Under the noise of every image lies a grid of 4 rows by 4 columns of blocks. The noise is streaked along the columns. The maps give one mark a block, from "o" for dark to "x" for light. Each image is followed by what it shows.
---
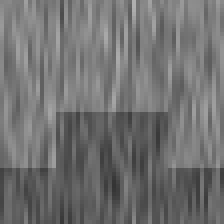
x x x x
x x x x
x o o x
o o o o
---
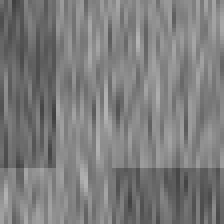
o x x x
o x x x
o x x x
x x o o
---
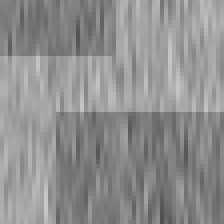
o o x x
x x x x
x o o o
x o o o
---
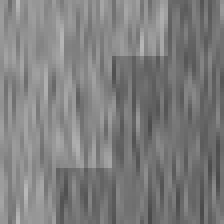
x x x o
x x o o
x x o o
x o o o
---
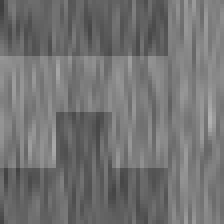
o o o x
x x x x
x o x x
o o o x
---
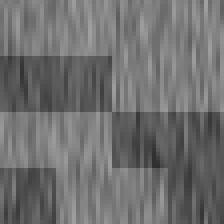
x x x x
o o x x
x x o o
o x x o
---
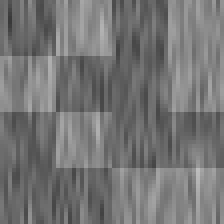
o x o x
x o o x
o x o o
o o x x
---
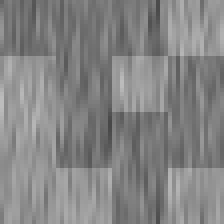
o o o x
x o x o
x o o o
x x o x
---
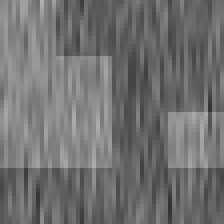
x o o o
x x o o
x x o x
o o o o
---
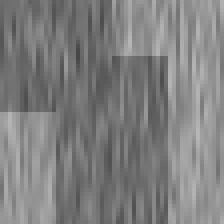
o o x x
o o o x
x o o x
x o o x
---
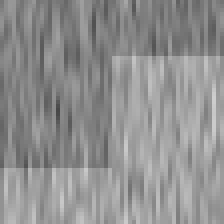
o o o o
o o x x
o o x x
x x x x
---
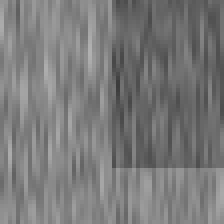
x x o o
x x o o
x x o o
x x x x
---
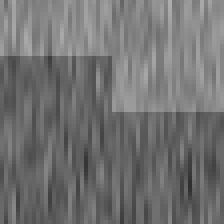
x x x x
o o x x
o o o o
o o o o
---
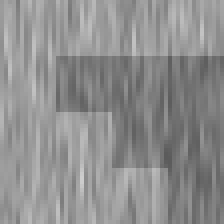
x x x x
x o o o
x x o o
x x x o
